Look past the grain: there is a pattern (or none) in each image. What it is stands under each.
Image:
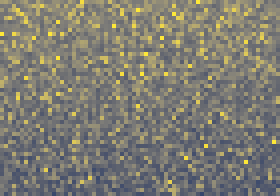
a smooth slope
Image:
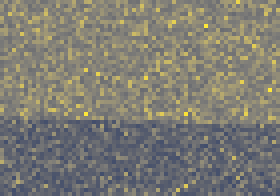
a sharp edge
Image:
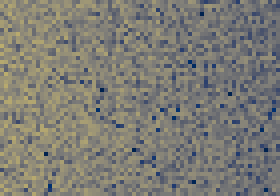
a smooth slope
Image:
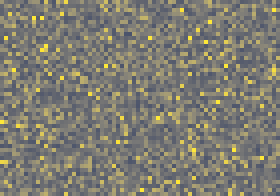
only noise
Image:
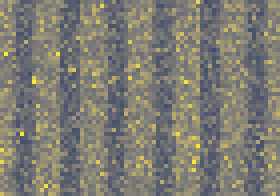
vertical stripes
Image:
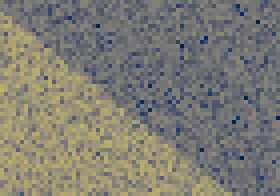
a sharp edge
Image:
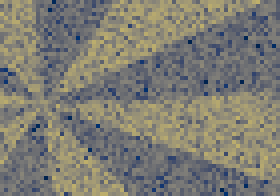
spokes from one point
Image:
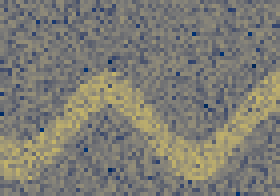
a wavy band
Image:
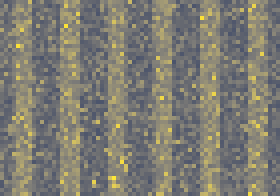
vertical stripes
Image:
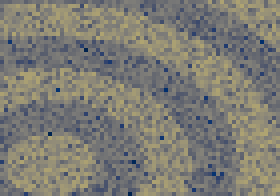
rings round one point
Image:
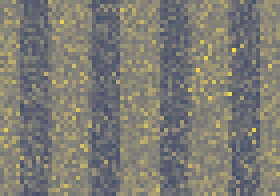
vertical stripes
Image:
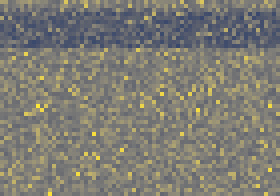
one horizontal stripe
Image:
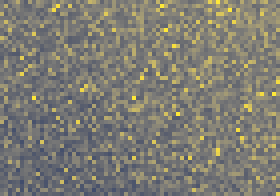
a smooth slope
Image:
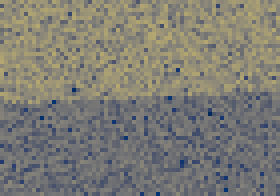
a sharp edge
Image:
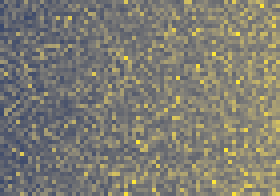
a smooth slope
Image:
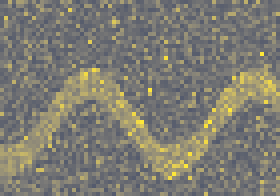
a wavy band
